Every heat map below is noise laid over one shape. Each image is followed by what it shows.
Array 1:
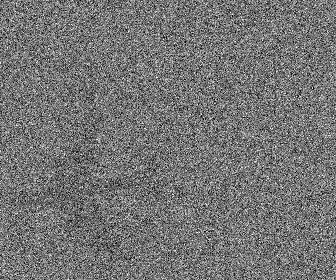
airplane
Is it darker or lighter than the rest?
darker
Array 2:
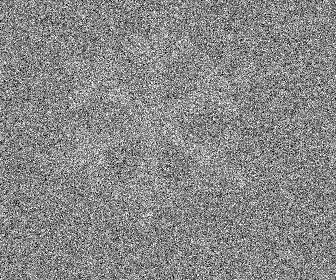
snowflake
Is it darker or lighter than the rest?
lighter
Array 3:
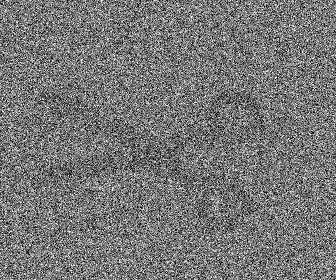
pair of scissors
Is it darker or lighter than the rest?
darker
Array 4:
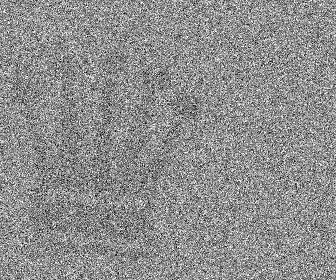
chess queen
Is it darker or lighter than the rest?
darker
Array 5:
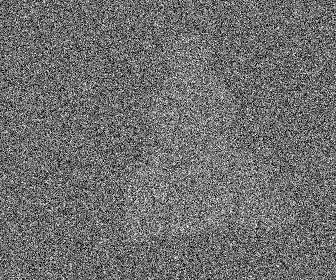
chess pawn
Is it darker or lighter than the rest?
lighter
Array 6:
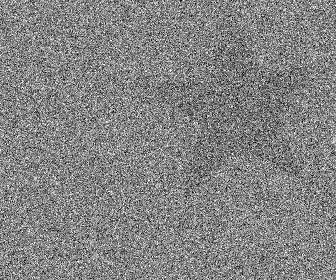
star
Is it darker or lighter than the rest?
darker
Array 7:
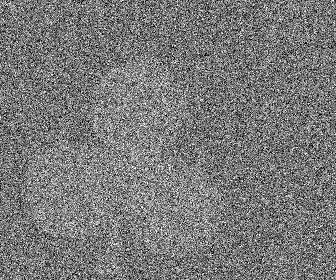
club
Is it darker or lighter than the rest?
lighter
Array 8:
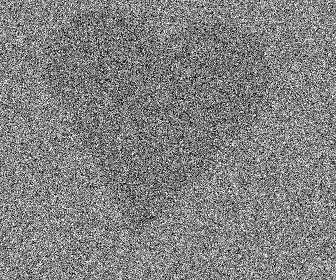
heart
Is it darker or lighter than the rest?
darker
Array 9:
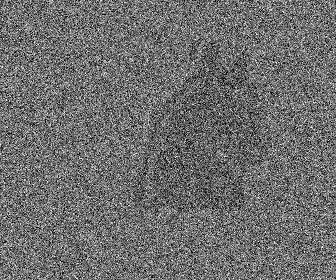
chess knight
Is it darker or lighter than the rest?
darker
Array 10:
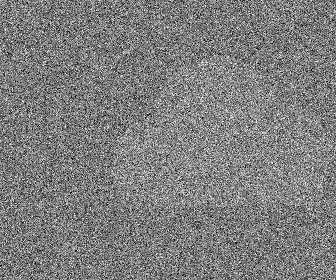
cloud
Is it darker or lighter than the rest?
lighter
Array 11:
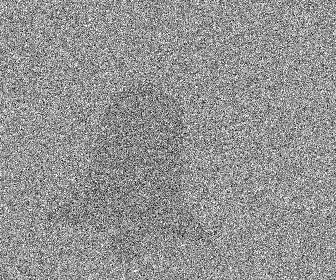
bell
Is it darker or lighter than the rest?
darker
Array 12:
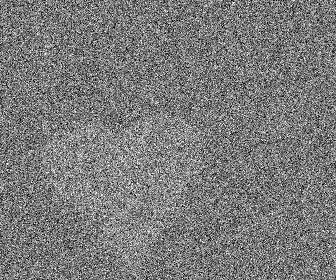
heart
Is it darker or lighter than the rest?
lighter
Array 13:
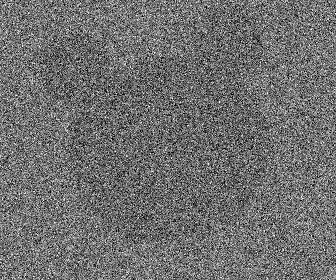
bear's head
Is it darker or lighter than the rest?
darker
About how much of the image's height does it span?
nearly all
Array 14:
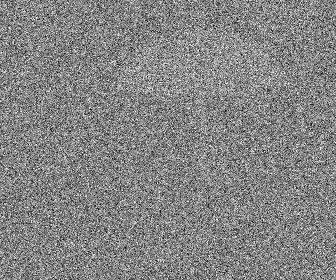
umbrella
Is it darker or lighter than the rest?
lighter
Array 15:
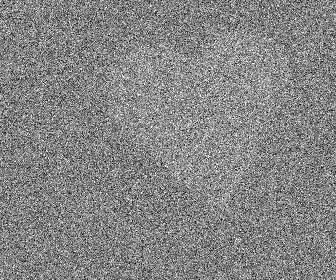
heart
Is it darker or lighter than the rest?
lighter
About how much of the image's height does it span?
two thirds
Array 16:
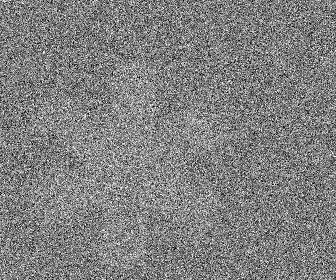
asterisk
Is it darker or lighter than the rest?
lighter
